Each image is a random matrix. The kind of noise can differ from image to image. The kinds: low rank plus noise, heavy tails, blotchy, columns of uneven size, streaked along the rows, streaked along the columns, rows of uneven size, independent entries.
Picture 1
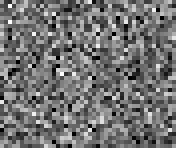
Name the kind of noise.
low rank plus noise
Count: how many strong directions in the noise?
five to eight
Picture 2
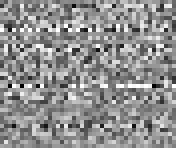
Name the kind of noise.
rows of uneven size
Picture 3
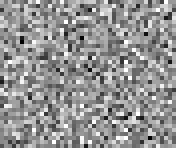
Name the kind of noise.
independent entries
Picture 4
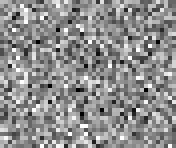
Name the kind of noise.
independent entries
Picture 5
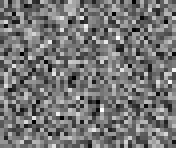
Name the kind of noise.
independent entries
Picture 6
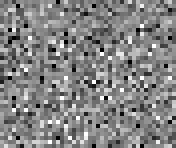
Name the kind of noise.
heavy tails
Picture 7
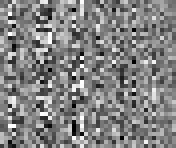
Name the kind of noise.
columns of uneven size
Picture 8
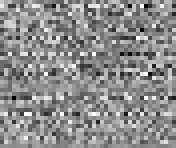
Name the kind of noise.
rows of uneven size
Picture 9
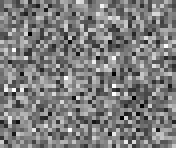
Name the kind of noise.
independent entries
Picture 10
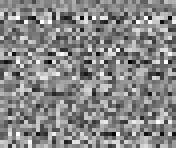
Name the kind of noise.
rows of uneven size
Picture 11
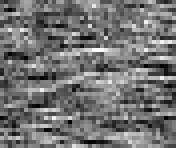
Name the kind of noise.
streaked along the rows
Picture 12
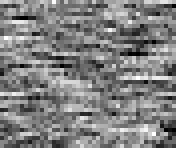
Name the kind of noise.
streaked along the rows
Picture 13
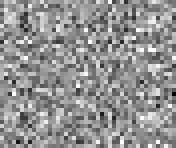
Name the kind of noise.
low rank plus noise
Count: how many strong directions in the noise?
two
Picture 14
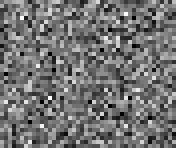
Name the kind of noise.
independent entries
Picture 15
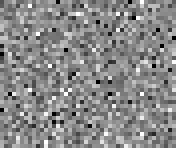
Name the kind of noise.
heavy tails
